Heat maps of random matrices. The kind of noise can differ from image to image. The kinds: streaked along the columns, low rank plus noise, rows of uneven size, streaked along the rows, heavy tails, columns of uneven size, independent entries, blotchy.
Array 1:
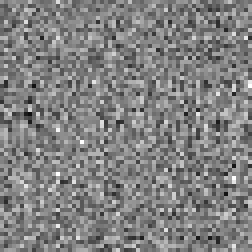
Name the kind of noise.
low rank plus noise
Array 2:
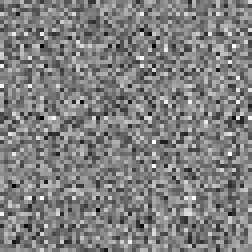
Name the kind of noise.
low rank plus noise
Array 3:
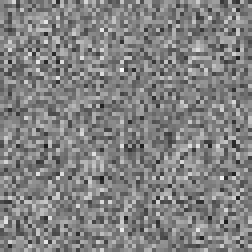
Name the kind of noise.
low rank plus noise
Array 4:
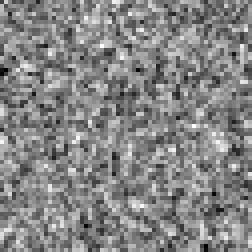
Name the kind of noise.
blotchy
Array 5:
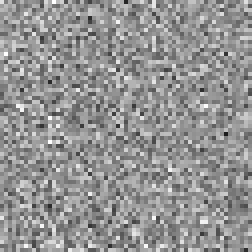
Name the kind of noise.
low rank plus noise
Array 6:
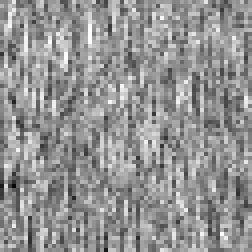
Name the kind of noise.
streaked along the columns
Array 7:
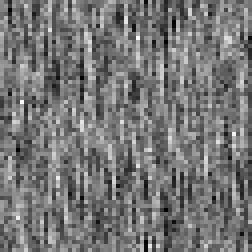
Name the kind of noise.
streaked along the columns
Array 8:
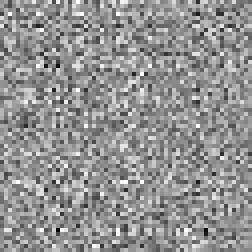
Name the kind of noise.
low rank plus noise
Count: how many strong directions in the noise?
two
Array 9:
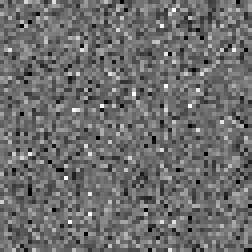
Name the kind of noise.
heavy tails
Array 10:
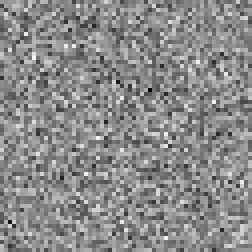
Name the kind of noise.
independent entries
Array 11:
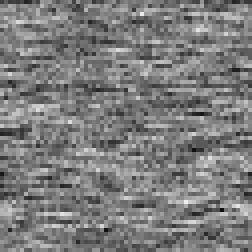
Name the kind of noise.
streaked along the rows
